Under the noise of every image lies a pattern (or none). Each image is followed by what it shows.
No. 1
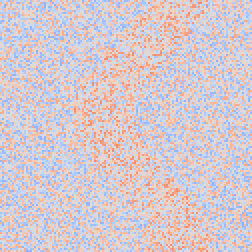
a wavy band
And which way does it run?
top to bottom
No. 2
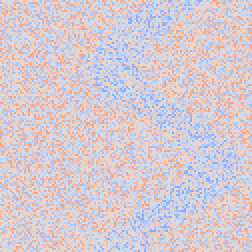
a wavy band
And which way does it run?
top to bottom
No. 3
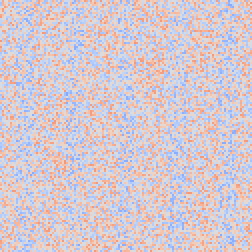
vertical stripes
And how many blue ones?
5
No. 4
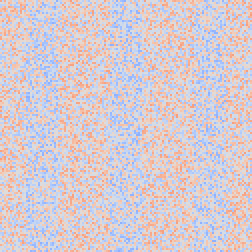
vertical stripes
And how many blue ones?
3
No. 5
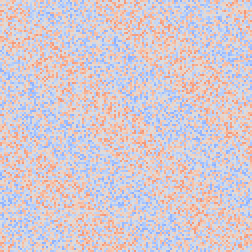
diagonal stripes
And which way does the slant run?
top left to bottom right
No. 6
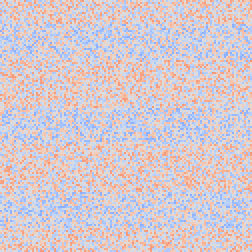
horizontal stripes
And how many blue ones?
3
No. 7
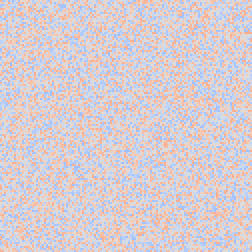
only noise
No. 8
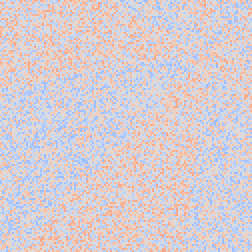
spokes from one point
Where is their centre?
top right
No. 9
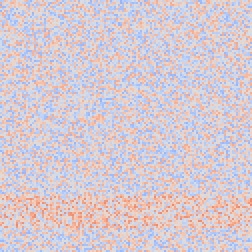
one horizontal stripe
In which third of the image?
bottom
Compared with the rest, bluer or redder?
redder
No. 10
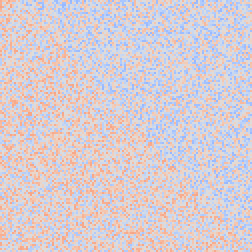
a sharp edge
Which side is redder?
bottom left
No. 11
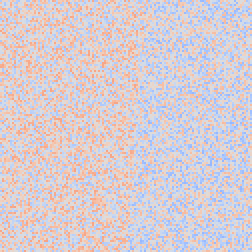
a sharp edge
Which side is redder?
left
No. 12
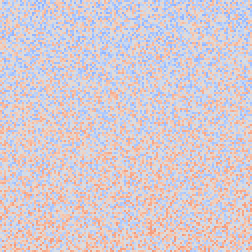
a smooth slope
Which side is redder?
bottom
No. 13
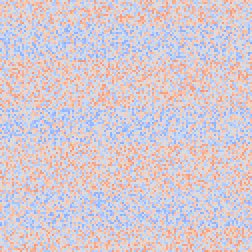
horizontal stripes
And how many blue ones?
3
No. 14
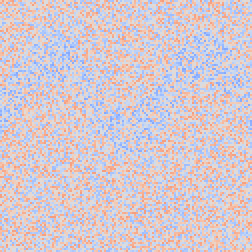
a wavy band
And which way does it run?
left to right
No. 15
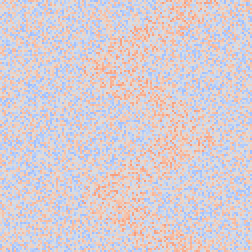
a wavy band
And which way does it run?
top to bottom
